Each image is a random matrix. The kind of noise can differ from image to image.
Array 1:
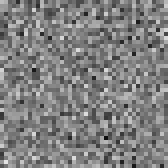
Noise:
low rank plus noise
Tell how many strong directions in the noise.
five to eight
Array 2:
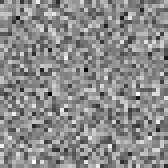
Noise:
independent entries
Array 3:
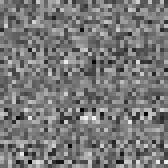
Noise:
rows of uneven size
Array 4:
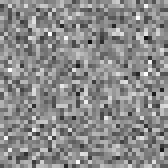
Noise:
low rank plus noise
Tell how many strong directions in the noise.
three or four
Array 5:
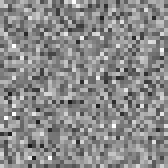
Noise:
independent entries
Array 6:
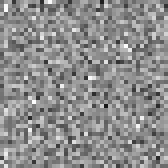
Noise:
low rank plus noise
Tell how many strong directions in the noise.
five to eight
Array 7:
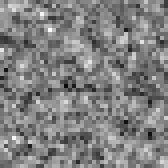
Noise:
blotchy
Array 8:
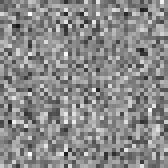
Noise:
low rank plus noise
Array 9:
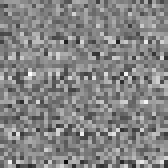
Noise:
rows of uneven size
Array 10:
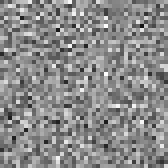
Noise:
low rank plus noise
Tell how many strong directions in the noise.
two
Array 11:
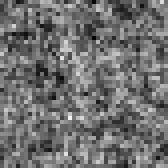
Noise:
blotchy
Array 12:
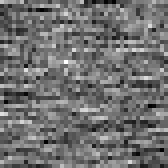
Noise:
streaked along the rows
